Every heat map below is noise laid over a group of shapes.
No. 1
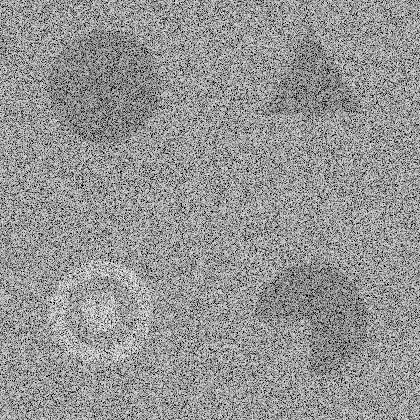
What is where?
top left: dark disc; top right: dark triangle; bottom left: light bullseye; bottom right: dark disc with a wedge cut out
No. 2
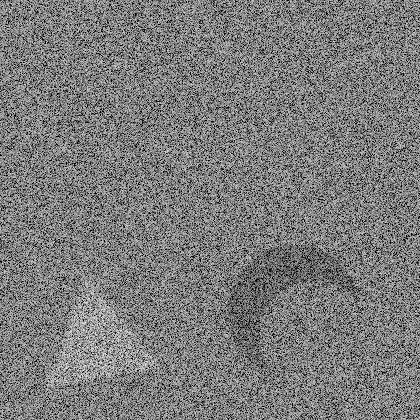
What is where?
bottom left: light triangle; bottom right: dark crescent
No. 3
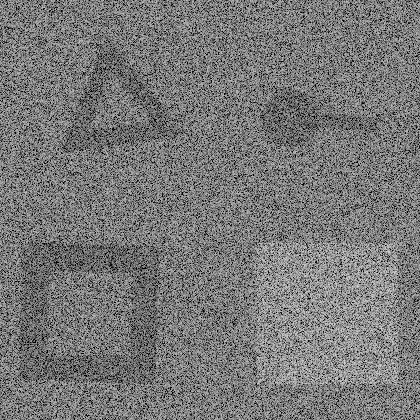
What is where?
top left: dark triangle frame; top right: dark lollipop; bottom left: dark square frame; bottom right: light square
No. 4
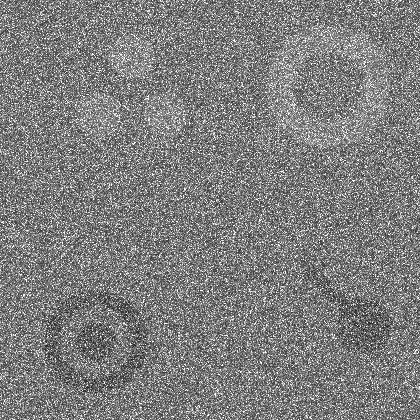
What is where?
top left: light three dots; top right: light ring; bottom left: dark bullseye; bottom right: dark lollipop
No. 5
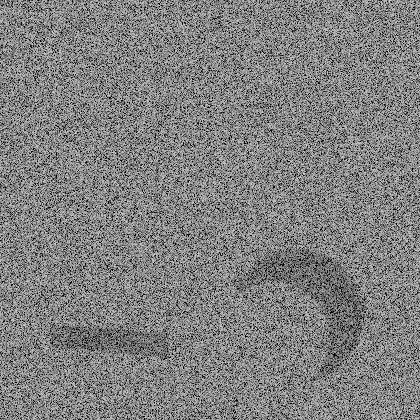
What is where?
bottom left: dark bar; bottom right: dark crescent
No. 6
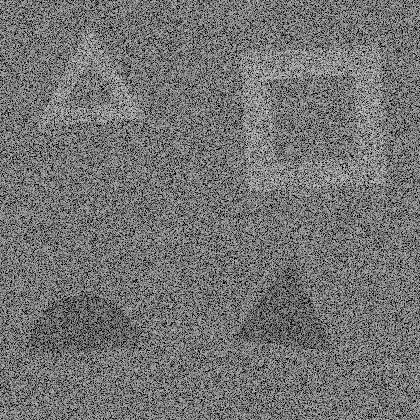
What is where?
top left: light triangle frame; top right: light square frame; bottom left: dark half disc; bottom right: dark triangle
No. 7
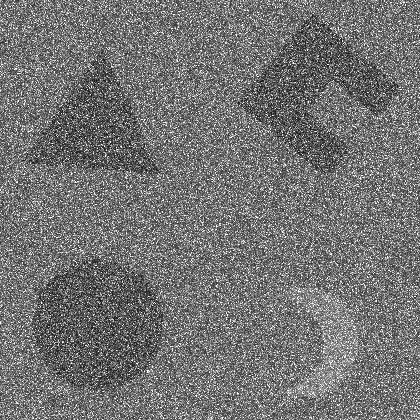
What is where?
top left: dark triangle; top right: dark square with a notch; bottom left: dark disc; bottom right: light crescent
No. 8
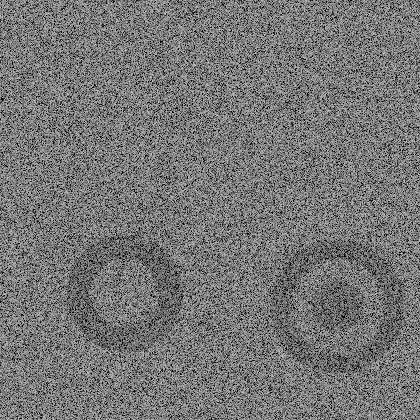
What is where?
bottom left: dark ring; bottom right: dark bullseye
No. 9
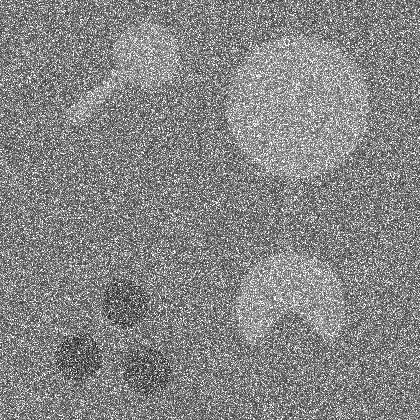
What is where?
top left: light lollipop; top right: light disc; bottom left: dark three dots; bottom right: light disc with a wedge cut out
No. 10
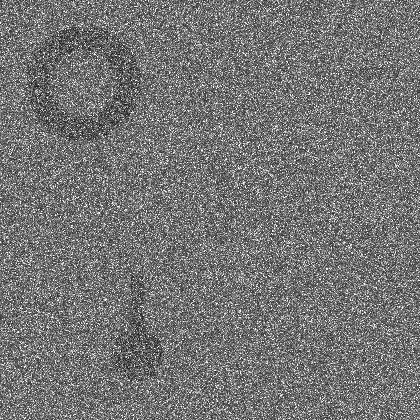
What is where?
top left: dark ring; bottom left: dark lollipop
